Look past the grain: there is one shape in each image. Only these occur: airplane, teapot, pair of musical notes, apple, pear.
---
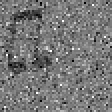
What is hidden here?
dark pair of musical notes
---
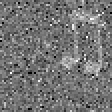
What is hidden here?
light pair of musical notes
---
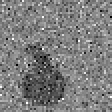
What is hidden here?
dark pear
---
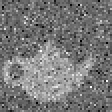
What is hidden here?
light teapot
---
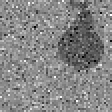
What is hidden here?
dark pear
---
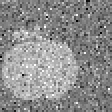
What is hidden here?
light apple
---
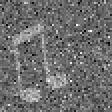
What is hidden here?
light pair of musical notes
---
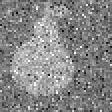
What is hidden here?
light pear
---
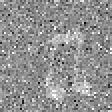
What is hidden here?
light pair of musical notes
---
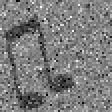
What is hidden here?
dark pair of musical notes
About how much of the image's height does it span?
nearly all
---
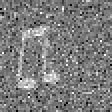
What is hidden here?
light pair of musical notes
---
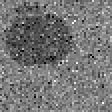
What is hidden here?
dark apple
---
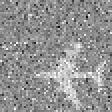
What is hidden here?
light airplane
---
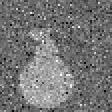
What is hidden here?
light pear
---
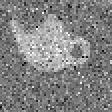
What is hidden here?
light teapot
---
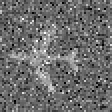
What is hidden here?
light airplane
